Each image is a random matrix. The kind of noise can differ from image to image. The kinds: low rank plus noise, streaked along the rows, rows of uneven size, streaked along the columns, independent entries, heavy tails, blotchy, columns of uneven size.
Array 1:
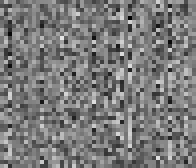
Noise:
columns of uneven size
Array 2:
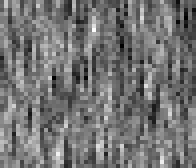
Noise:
streaked along the columns
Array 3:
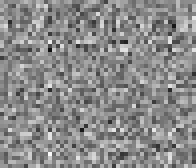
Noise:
low rank plus noise
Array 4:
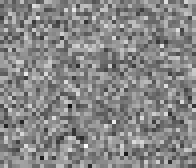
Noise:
independent entries
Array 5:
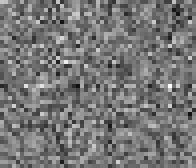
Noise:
low rank plus noise
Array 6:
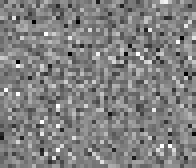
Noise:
heavy tails
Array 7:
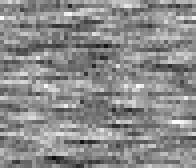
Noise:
streaked along the rows
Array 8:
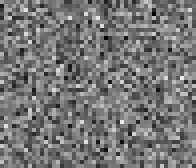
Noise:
independent entries
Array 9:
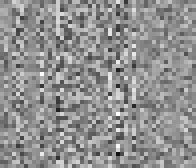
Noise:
columns of uneven size
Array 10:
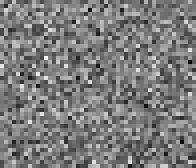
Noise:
independent entries
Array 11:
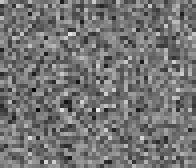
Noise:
low rank plus noise
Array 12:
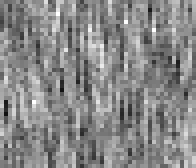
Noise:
streaked along the columns
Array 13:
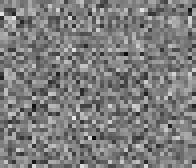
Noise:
low rank plus noise
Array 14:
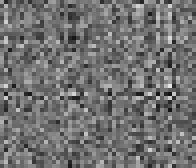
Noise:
low rank plus noise
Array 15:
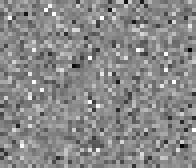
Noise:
heavy tails
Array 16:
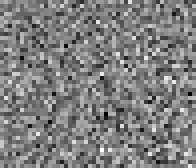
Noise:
independent entries
